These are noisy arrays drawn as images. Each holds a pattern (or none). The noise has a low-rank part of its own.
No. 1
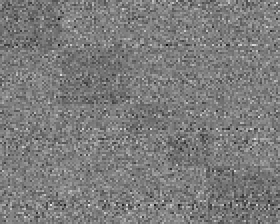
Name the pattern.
blocks along the diagonal
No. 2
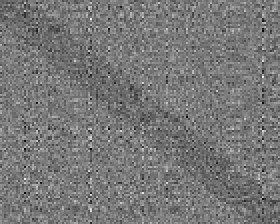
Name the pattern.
a diagonal band
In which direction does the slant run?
top left to bottom right
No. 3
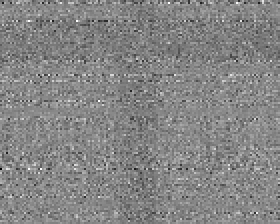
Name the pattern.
bands of rows crossing bands of columns
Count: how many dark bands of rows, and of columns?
1 and 1
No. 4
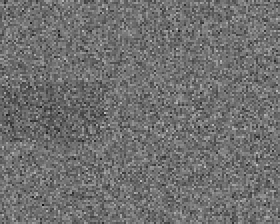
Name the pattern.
one block
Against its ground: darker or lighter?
darker
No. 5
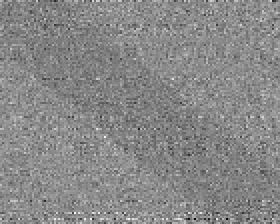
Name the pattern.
a diagonal band
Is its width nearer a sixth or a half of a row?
a half
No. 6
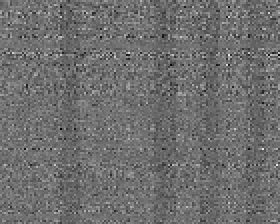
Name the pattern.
bands of columns
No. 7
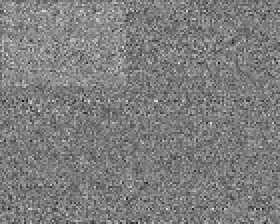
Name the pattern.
one block
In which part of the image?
top left
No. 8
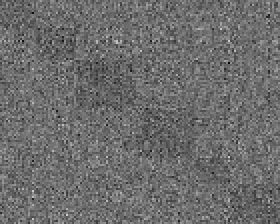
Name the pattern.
blocks along the diagonal
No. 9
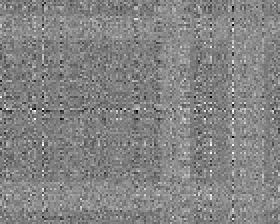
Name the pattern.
bands of rows crossing bands of columns
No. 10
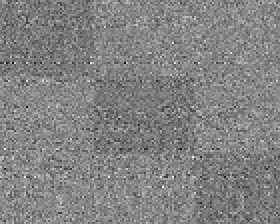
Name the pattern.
blocks along the diagonal
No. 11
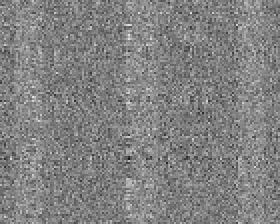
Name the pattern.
bands of columns
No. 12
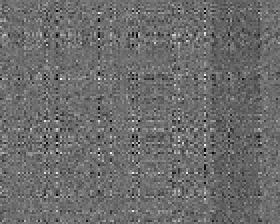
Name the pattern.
one band of columns
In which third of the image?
right
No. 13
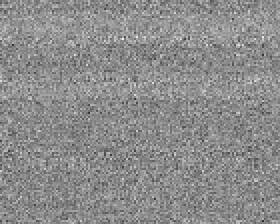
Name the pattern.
bands of rows
